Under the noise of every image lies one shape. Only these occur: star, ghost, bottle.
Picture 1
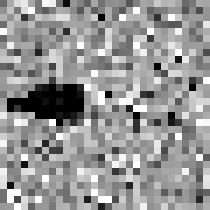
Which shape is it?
bottle
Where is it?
middle left
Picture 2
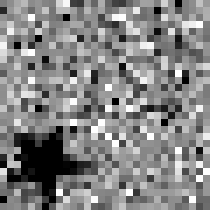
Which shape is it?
star
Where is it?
bottom left
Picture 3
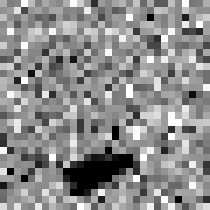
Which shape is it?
bottle
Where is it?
bottom middle
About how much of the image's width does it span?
a third
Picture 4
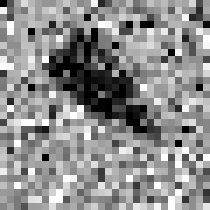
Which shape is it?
bottle
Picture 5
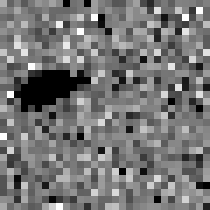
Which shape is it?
bottle
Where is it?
middle left
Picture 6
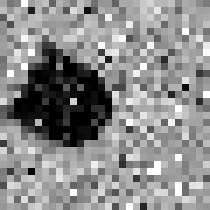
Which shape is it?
ghost
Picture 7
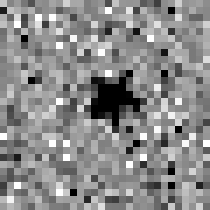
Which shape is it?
star
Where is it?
centre
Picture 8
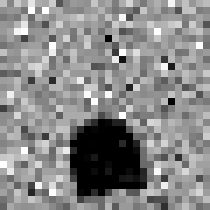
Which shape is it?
ghost
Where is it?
bottom middle
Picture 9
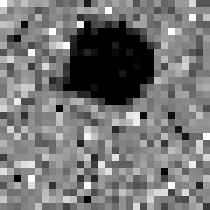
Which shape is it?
ghost
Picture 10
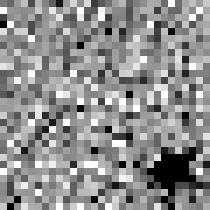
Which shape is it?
star
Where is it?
bottom right
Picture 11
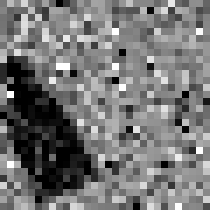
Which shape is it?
bottle
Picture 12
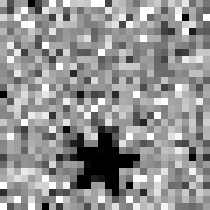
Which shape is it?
star
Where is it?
bottom middle
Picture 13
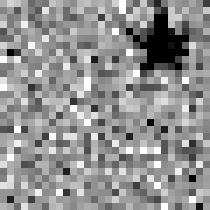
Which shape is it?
star
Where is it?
top right
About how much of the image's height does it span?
a third
